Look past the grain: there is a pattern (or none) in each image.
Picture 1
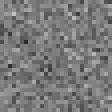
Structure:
only noise
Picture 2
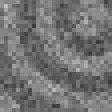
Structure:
rings round one point
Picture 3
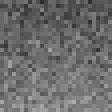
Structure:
a smooth slope
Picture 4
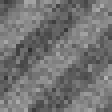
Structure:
diagonal stripes
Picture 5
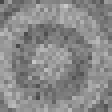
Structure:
rings round one point
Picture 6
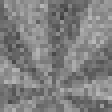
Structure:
spokes from one point
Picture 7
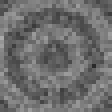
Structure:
rings round one point
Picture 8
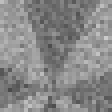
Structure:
spokes from one point
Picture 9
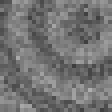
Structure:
rings round one point
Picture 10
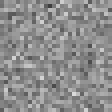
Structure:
only noise
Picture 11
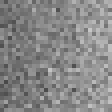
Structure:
a smooth slope
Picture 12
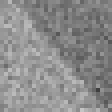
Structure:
a sharp edge
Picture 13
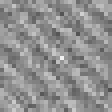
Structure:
diagonal stripes
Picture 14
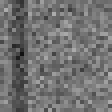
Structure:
one vertical stripe
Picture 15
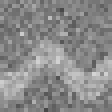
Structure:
a wavy band
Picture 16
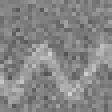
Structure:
a wavy band
